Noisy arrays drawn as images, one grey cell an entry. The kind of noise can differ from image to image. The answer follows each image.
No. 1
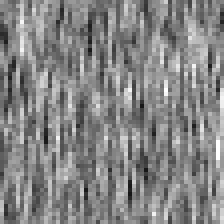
streaked along the columns
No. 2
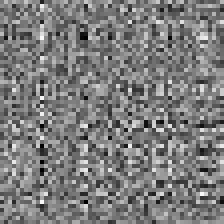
low rank plus noise
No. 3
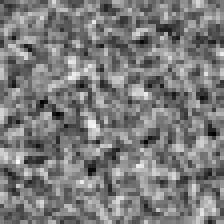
blotchy
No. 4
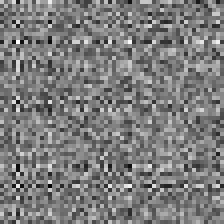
low rank plus noise
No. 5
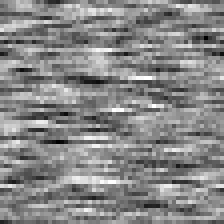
streaked along the rows
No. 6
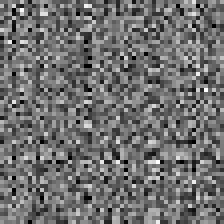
low rank plus noise
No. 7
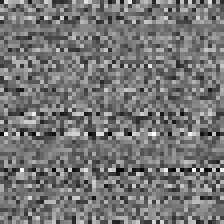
rows of uneven size
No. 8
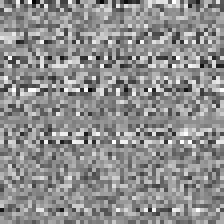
rows of uneven size
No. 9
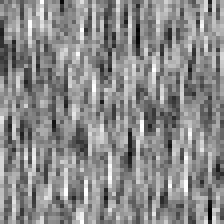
streaked along the columns
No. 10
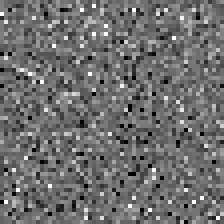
heavy tails
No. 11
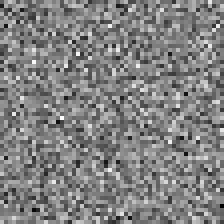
independent entries
